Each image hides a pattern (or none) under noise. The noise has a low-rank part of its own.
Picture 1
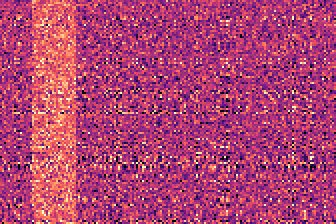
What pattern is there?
one band of columns
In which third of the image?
left
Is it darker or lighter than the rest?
lighter
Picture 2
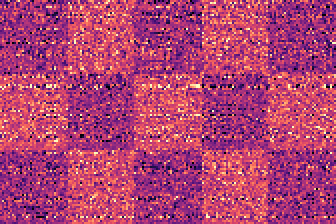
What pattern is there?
a checkerboard
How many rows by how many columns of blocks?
3 by 5
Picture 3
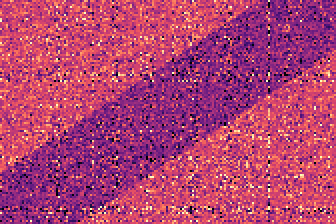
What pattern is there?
a diagonal band
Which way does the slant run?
bottom left to top right
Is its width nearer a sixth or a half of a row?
a half
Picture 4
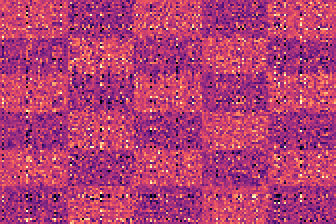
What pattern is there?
a checkerboard
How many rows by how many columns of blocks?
6 by 5
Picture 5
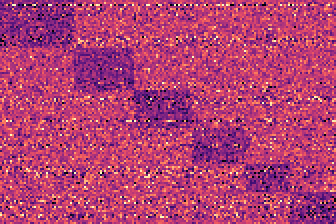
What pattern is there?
blocks along the diagonal
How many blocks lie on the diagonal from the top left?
6
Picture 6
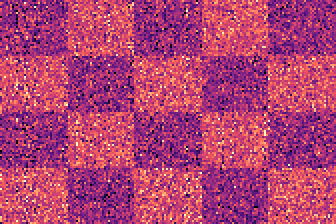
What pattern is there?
a checkerboard
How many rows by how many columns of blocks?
4 by 5
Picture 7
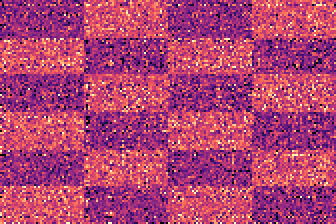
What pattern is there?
a checkerboard
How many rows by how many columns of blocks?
6 by 4
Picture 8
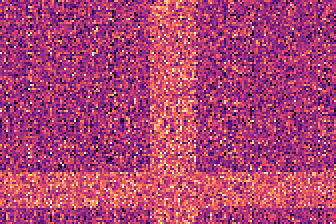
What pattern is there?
bands of rows crossing bands of columns
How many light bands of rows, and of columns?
1 and 1
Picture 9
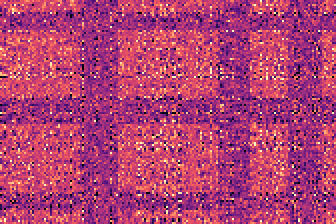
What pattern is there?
bands of rows crossing bands of columns
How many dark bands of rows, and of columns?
3 and 3
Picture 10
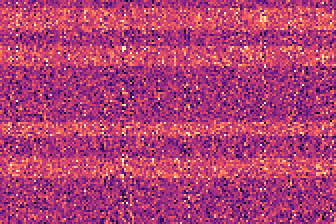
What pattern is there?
bands of rows
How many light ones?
4
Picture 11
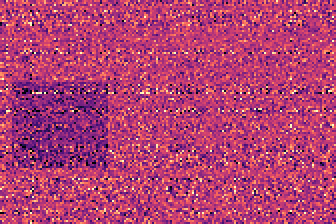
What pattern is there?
one block
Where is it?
middle left
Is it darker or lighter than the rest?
darker
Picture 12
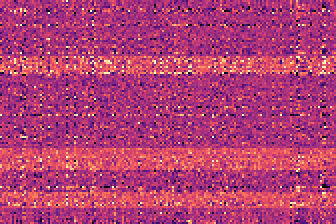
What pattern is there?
bands of rows
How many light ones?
3
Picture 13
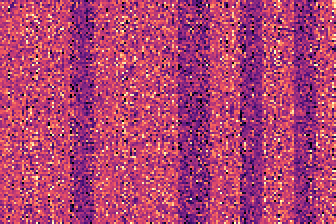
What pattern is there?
bands of columns
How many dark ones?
4
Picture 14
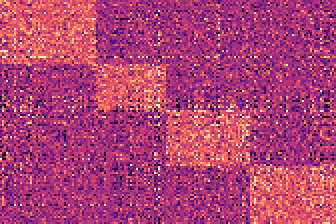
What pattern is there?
blocks along the diagonal
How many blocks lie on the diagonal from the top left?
4
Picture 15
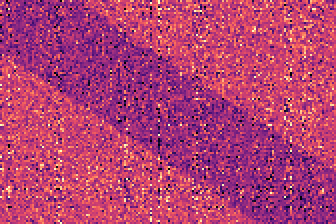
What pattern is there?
a diagonal band
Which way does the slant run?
top left to bottom right
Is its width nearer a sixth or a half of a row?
a half
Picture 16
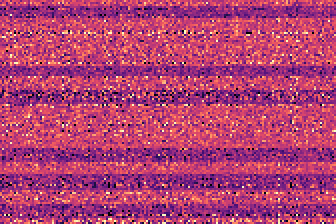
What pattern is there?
bands of rows
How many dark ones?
6
